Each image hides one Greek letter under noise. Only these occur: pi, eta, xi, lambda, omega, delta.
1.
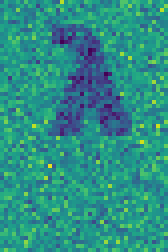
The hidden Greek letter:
lambda
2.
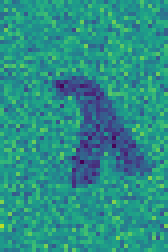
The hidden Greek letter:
lambda
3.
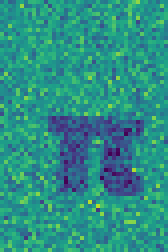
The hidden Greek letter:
pi
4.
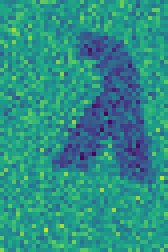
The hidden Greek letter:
lambda
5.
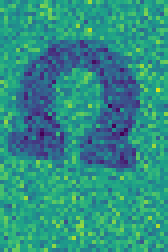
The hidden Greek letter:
omega
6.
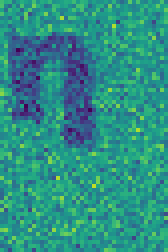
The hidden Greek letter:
eta
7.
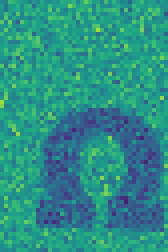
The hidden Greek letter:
omega
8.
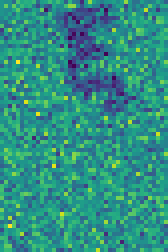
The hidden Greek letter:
xi
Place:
top middle
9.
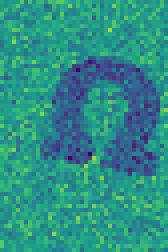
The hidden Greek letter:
omega
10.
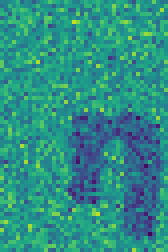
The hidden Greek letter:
eta
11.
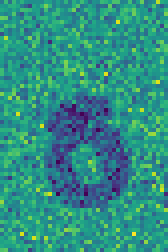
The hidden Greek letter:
delta
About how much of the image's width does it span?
half
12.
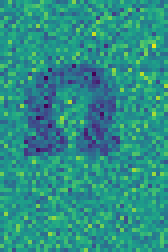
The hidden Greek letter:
omega
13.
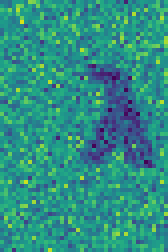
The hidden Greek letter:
lambda
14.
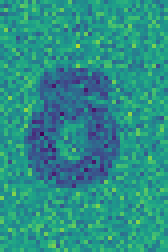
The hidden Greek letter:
delta
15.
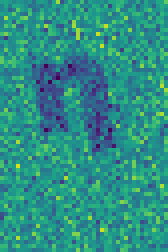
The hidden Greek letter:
eta
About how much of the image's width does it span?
half
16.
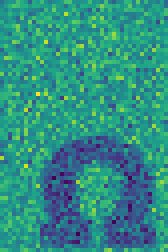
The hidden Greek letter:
omega
